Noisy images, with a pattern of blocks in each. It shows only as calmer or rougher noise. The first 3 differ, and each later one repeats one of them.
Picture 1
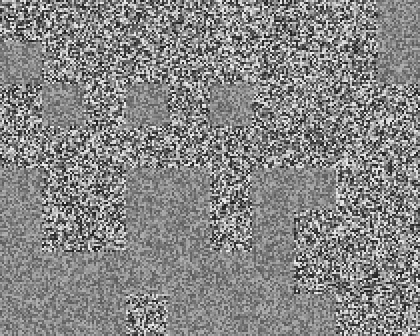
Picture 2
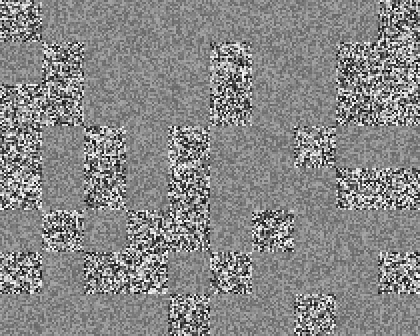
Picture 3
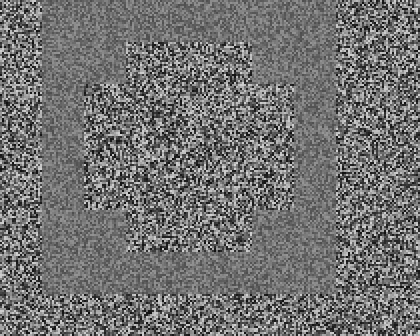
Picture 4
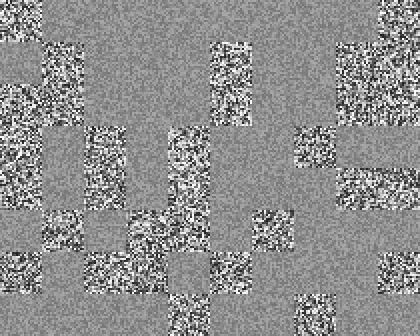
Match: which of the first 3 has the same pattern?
2
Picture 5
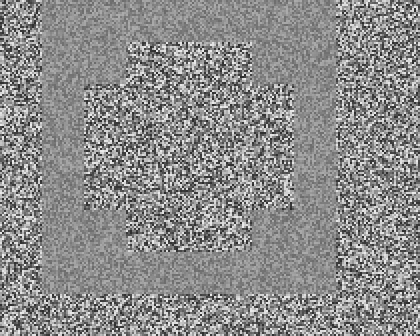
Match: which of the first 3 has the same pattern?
3
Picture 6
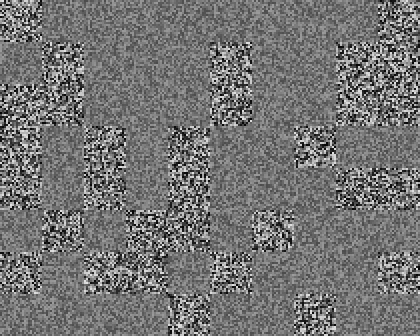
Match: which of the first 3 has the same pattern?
2
